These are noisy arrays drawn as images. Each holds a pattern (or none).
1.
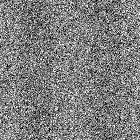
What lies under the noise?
vertical stripes
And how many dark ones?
2
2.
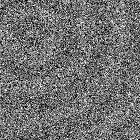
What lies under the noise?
rings round one point
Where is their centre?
top left
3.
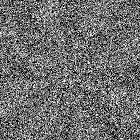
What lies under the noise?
spokes from one point
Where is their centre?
centre
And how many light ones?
8
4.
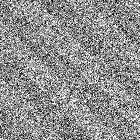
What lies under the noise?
diagonal stripes
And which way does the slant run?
top left to bottom right
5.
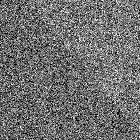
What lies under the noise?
a sharp edge
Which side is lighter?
top right
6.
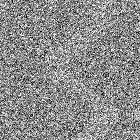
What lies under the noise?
a wavy band
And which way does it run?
top to bottom
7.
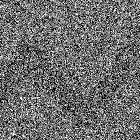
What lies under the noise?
a wavy band
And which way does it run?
left to right
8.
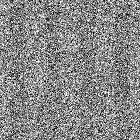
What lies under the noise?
vertical stripes
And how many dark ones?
4
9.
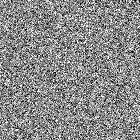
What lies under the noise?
only noise
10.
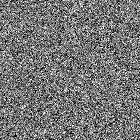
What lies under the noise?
only noise
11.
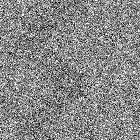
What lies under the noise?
a wavy band
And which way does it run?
top to bottom
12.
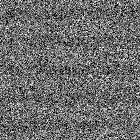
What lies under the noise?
horizontal stripes
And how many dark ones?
5
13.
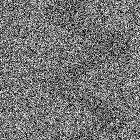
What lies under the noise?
a wavy band
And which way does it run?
top to bottom
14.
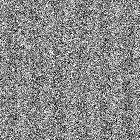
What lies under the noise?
vertical stripes
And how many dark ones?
6
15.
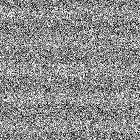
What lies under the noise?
horizontal stripes
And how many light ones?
5
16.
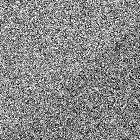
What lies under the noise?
a sharp edge
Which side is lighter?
top left
